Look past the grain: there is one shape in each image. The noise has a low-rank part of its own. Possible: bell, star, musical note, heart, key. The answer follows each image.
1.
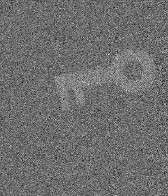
key
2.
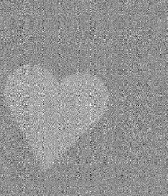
heart
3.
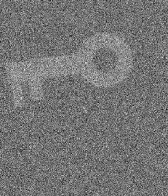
key
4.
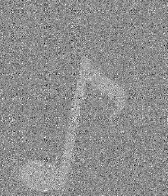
musical note
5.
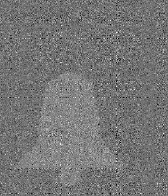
bell
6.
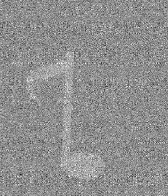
musical note
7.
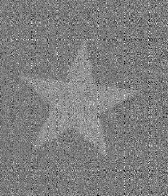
star
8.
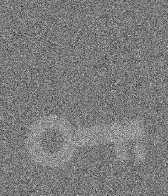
key
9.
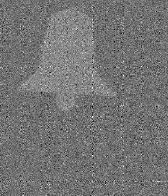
bell
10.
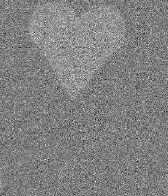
heart
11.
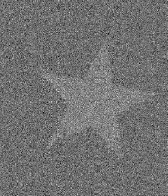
star
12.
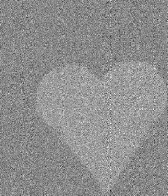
heart
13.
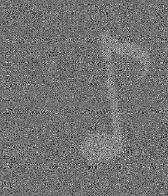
musical note
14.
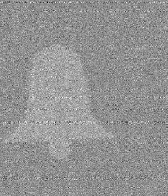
bell
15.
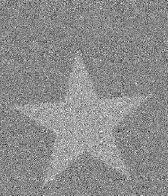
star
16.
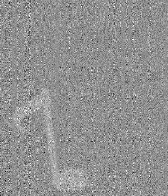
musical note
